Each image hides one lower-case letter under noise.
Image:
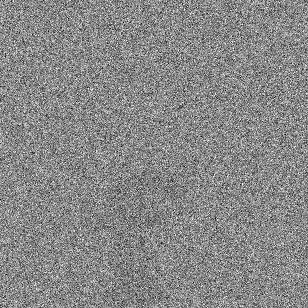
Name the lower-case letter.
f
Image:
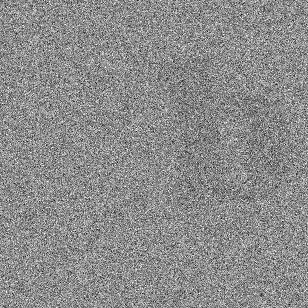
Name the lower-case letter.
b
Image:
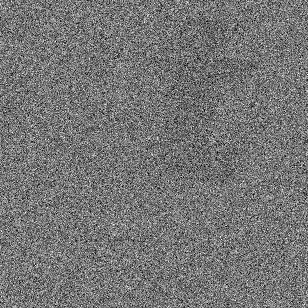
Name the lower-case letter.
t
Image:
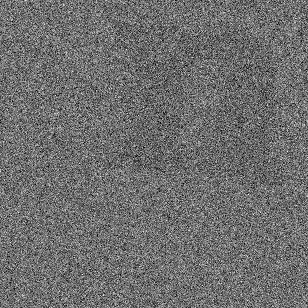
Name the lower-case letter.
n
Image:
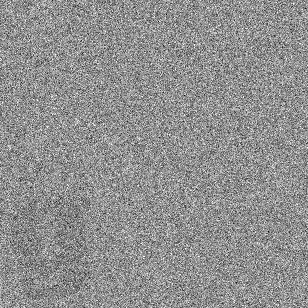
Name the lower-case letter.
g
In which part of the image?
bottom left
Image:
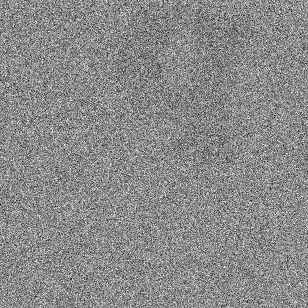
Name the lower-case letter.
q
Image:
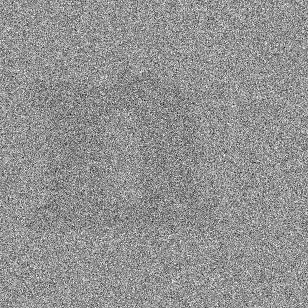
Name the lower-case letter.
n
